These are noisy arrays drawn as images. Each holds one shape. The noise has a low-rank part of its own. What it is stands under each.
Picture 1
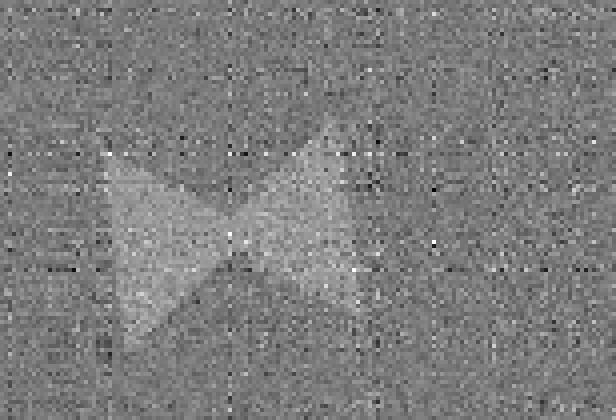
bow tie
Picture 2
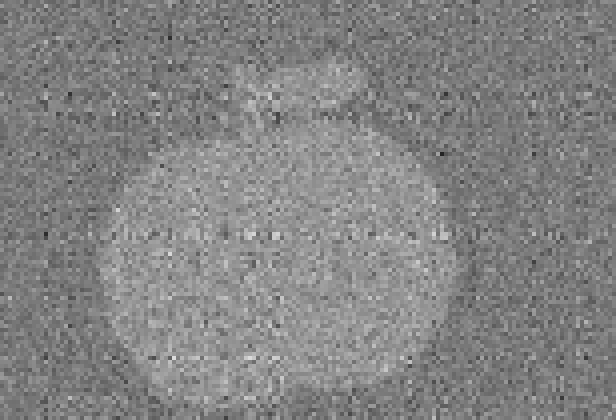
apple
